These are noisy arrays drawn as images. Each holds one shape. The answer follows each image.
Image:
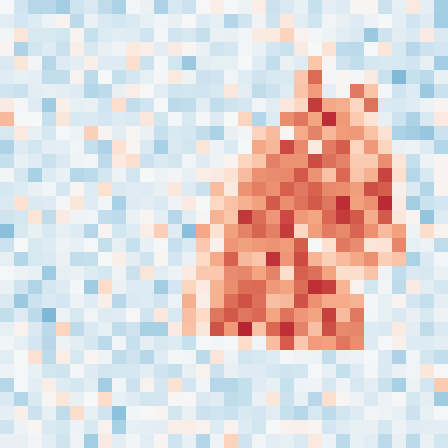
chess knight
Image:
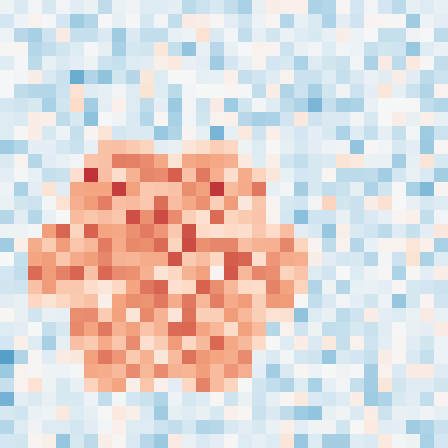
flower
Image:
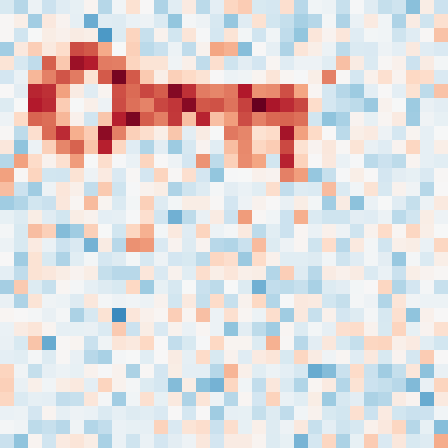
key
